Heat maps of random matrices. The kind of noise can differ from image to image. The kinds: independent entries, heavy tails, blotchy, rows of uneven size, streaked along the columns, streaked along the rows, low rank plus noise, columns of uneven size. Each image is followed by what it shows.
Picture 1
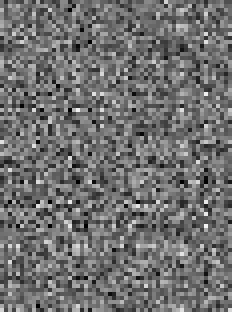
low rank plus noise
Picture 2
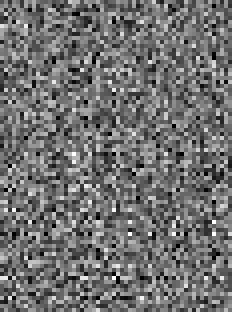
low rank plus noise
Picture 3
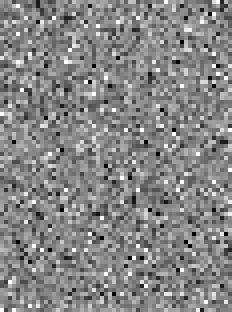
heavy tails
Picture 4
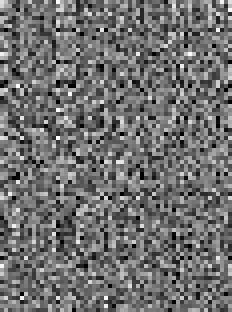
low rank plus noise
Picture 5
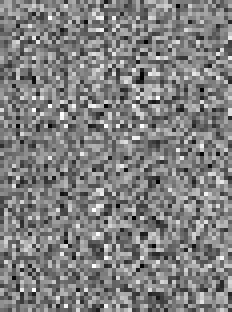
low rank plus noise
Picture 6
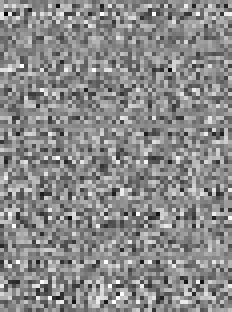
rows of uneven size
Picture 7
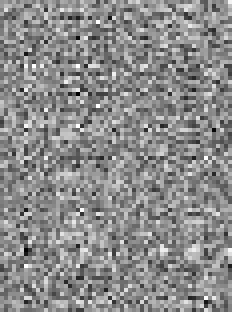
low rank plus noise
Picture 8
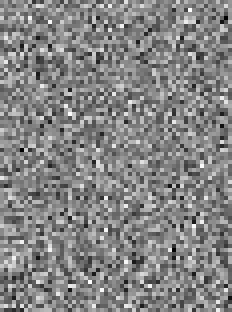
low rank plus noise
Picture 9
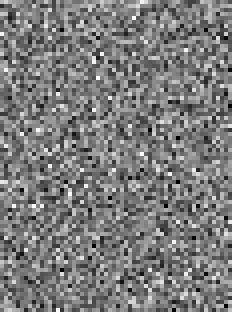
independent entries
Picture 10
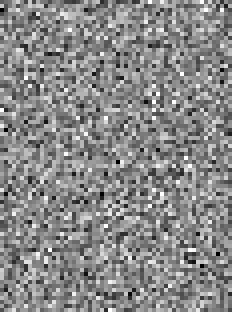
independent entries
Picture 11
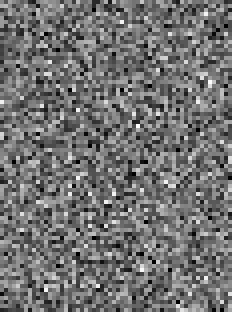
independent entries
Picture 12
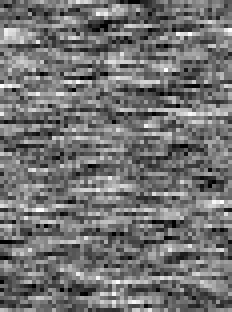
streaked along the rows
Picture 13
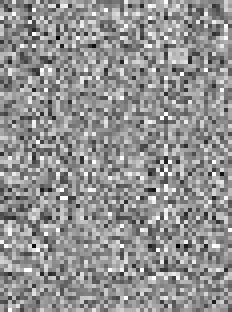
low rank plus noise
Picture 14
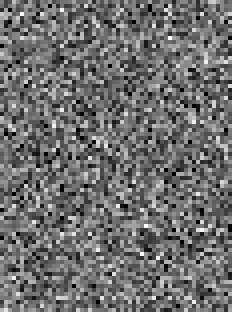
independent entries
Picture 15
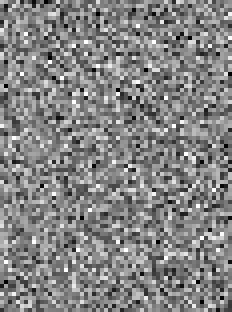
independent entries
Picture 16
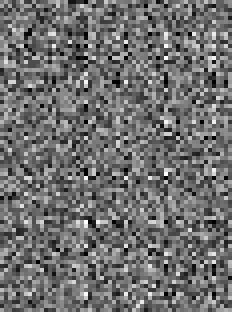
low rank plus noise
